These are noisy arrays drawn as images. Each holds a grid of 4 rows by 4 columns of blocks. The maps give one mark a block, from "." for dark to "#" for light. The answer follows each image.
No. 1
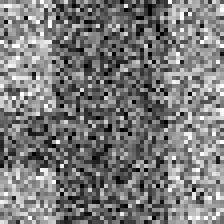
# . . #
# . . #
. . . #
# . . #
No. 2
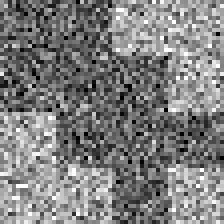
. . # #
. . . #
# . . .
# # . #
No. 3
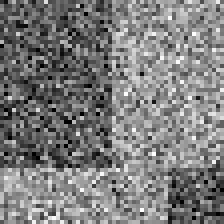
. . # #
. . # #
. . # #
# # # .
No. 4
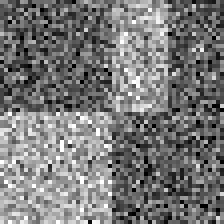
. . # .
. . # .
# # . .
# # . .
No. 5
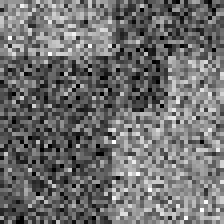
# # . .
. . . #
. . # #
. . # #
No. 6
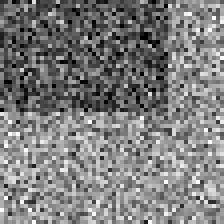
. . . #
. . . #
# # # #
# # # #
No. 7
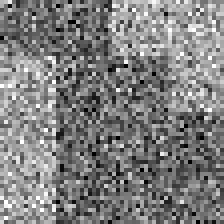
. . # #
# . . #
# . . .
# . . .
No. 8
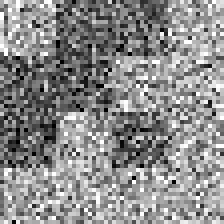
# . . #
. . # #
. # . #
# # # #
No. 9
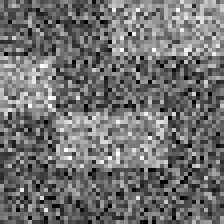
. . # #
# . . .
. # # .
. . . .
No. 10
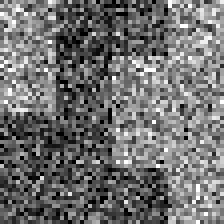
# . . #
# . # #
. . # #
. . . #
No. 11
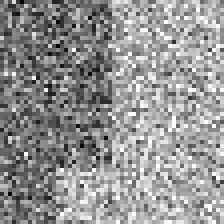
. . # #
. . # #
. . # #
. # # #
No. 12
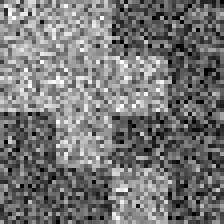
# # . .
# # # .
. # . .
. . # .
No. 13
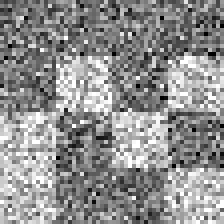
. . . .
. # . #
# . # .
# . . #
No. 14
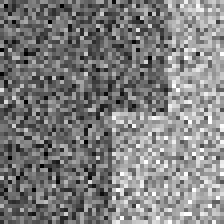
. . . #
. . . #
. . # #
. . # #
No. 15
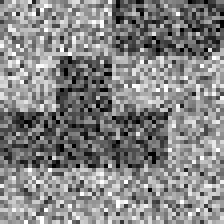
# # . .
# . # #
. . . #
# # # #
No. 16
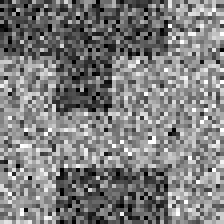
. . . #
# . # #
# # # #
# . . #
